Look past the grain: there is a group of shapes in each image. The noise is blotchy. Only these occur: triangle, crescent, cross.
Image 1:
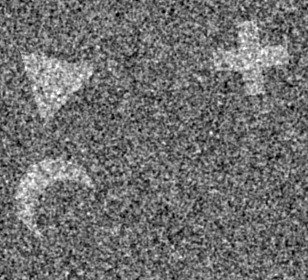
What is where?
top left: triangle; top right: cross; bottom left: crescent
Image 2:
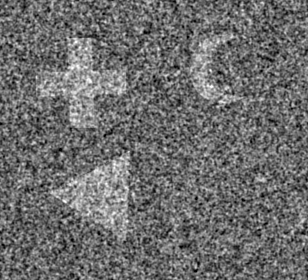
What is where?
top left: cross; top right: crescent; bottom left: triangle
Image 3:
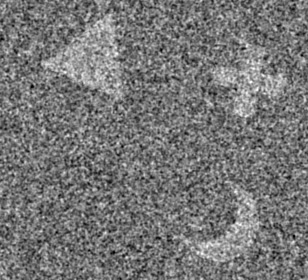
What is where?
top left: triangle; top right: cross; bottom right: crescent
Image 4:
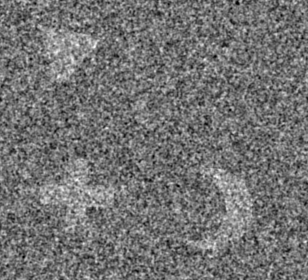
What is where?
top left: triangle; bottom left: cross; bottom right: crescent
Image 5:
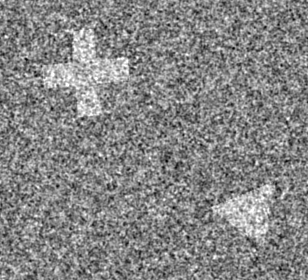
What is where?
top left: cross; bottom right: triangle
